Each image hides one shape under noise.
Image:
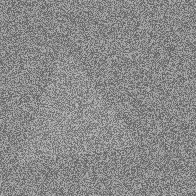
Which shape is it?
triangle
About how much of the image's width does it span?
two thirds
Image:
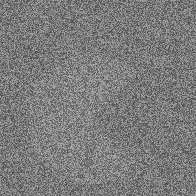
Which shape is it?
disc with a wedge cut out
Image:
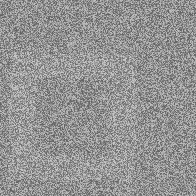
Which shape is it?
square frame
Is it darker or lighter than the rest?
lighter
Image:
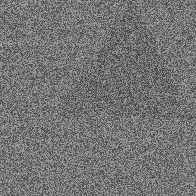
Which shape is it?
triangle
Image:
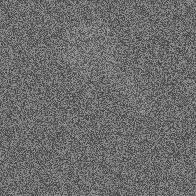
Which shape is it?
lollipop
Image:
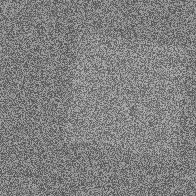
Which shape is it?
square
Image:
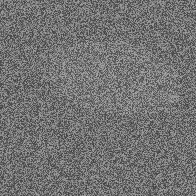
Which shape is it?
ellipse
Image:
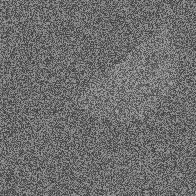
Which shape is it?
half disc
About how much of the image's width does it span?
half
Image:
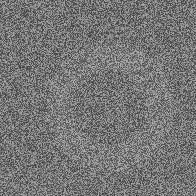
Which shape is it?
ring
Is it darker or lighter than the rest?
lighter
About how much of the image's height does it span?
two thirds
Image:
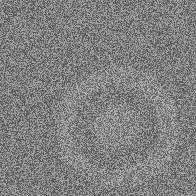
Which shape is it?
bullseye
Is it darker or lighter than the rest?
lighter
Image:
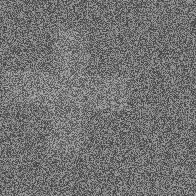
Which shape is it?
cross
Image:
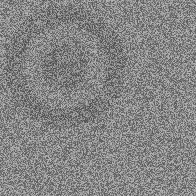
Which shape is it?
bullseye
